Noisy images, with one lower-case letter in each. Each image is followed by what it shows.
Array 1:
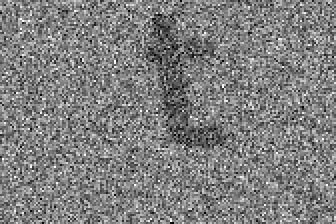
t
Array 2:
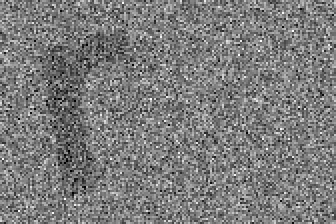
r
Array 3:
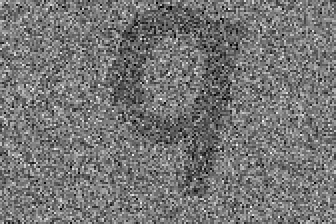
q
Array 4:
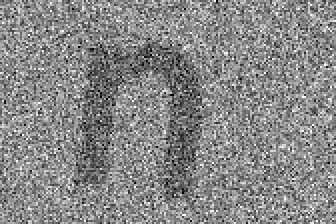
n
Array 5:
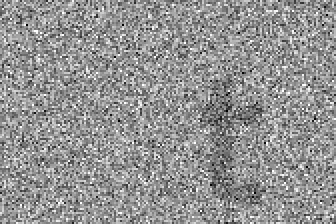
t
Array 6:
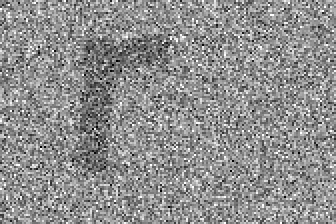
r
